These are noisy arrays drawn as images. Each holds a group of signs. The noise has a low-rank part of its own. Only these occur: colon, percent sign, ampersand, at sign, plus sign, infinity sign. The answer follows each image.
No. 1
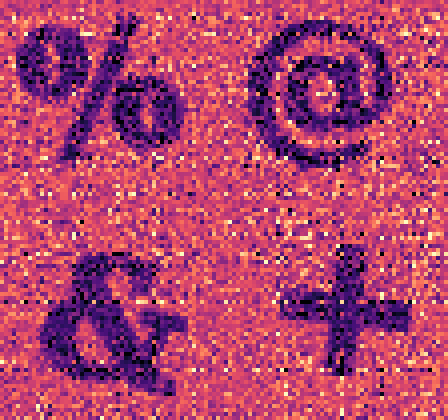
top left: percent sign; top right: at sign; bottom left: ampersand; bottom right: plus sign
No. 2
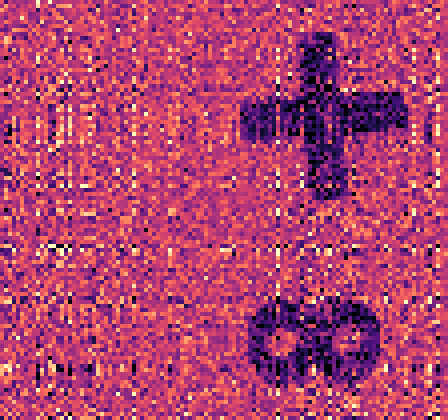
top right: plus sign; bottom right: infinity sign
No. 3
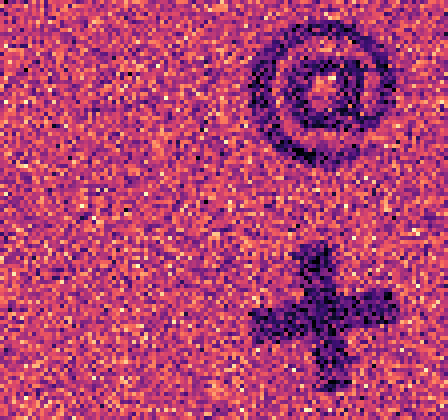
top right: at sign; bottom right: plus sign
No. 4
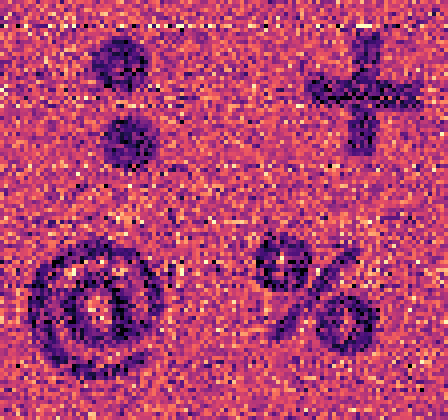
top left: colon; top right: plus sign; bottom left: at sign; bottom right: percent sign
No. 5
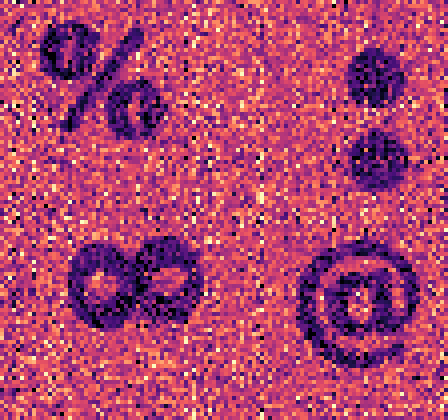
top left: percent sign; top right: colon; bottom left: infinity sign; bottom right: at sign
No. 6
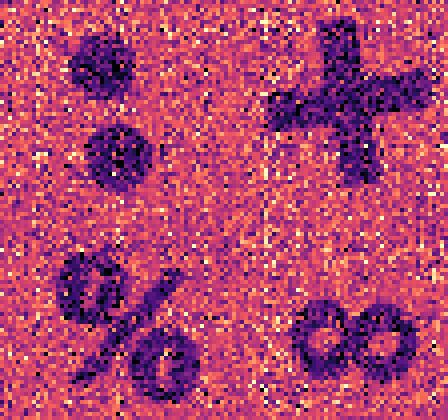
top left: colon; top right: plus sign; bottom left: percent sign; bottom right: infinity sign
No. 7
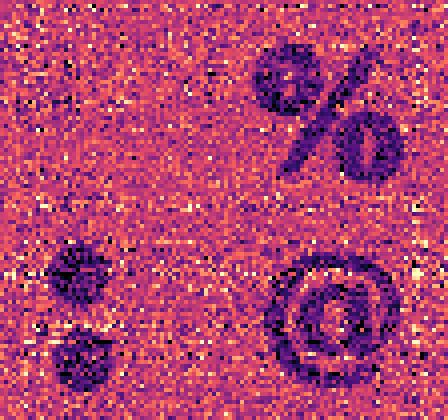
top right: percent sign; bottom left: colon; bottom right: at sign
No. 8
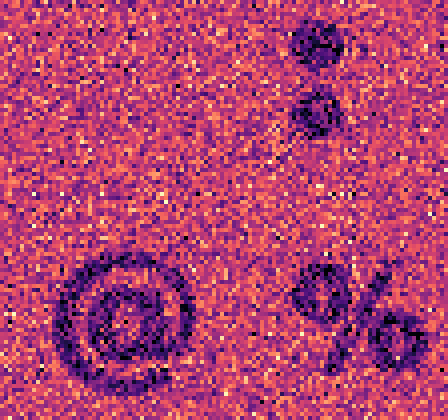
top right: colon; bottom left: at sign; bottom right: percent sign
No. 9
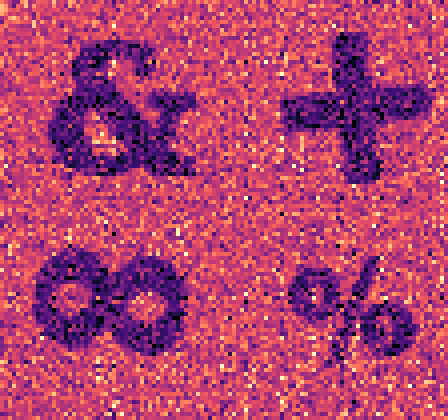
top left: ampersand; top right: plus sign; bottom left: infinity sign; bottom right: percent sign
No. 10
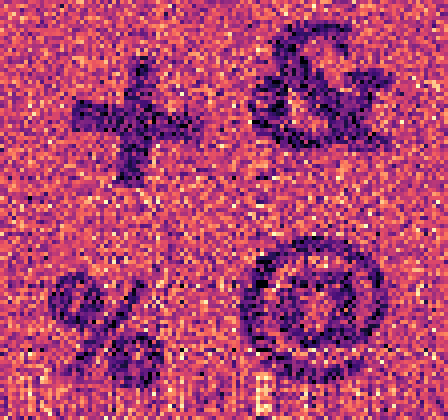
top left: plus sign; top right: ampersand; bottom left: percent sign; bottom right: at sign
